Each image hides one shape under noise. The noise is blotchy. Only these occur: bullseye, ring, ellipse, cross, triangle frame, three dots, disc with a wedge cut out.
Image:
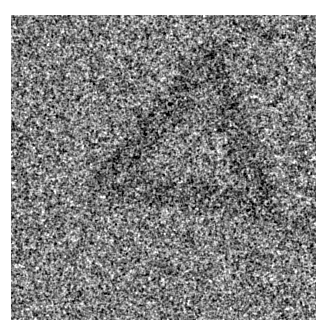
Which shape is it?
triangle frame
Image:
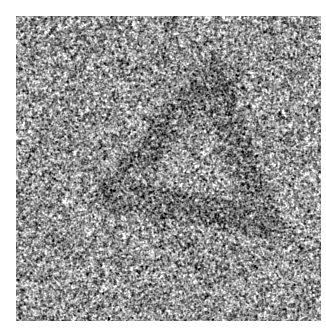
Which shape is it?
triangle frame
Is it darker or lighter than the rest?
darker
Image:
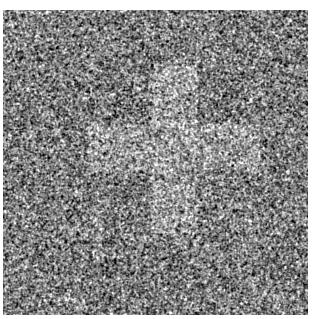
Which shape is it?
cross
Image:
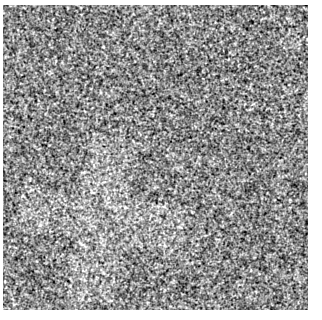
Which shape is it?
cross
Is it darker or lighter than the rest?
lighter
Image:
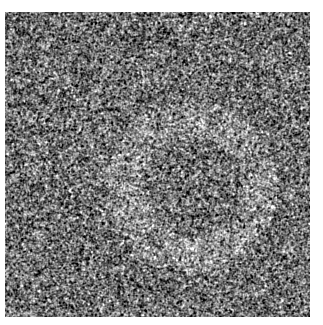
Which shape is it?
ring
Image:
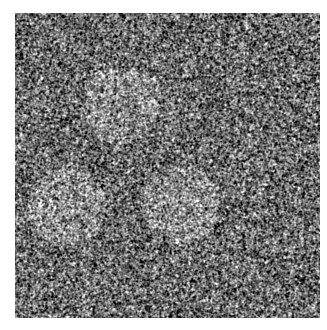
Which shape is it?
three dots
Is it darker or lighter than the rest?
lighter
